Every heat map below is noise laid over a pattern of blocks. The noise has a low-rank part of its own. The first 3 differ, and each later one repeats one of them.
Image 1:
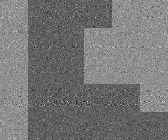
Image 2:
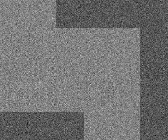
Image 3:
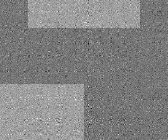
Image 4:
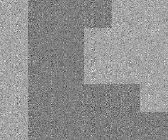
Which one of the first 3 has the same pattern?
1
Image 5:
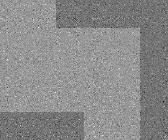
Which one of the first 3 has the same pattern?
2
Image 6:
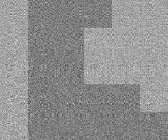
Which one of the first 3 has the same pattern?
1
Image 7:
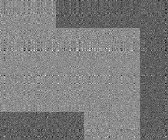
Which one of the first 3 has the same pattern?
2
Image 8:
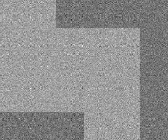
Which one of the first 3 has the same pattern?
2
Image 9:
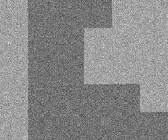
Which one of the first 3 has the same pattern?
1
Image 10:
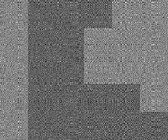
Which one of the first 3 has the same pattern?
1
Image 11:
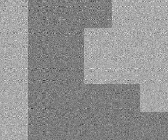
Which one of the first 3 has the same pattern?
1
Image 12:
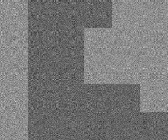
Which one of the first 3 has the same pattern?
1
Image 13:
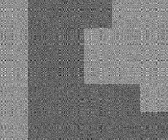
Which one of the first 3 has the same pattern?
1
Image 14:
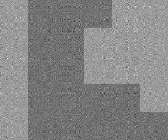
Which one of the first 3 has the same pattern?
1
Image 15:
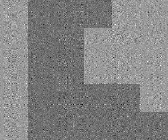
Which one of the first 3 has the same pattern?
1
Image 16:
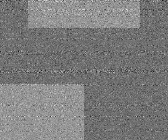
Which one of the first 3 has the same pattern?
3
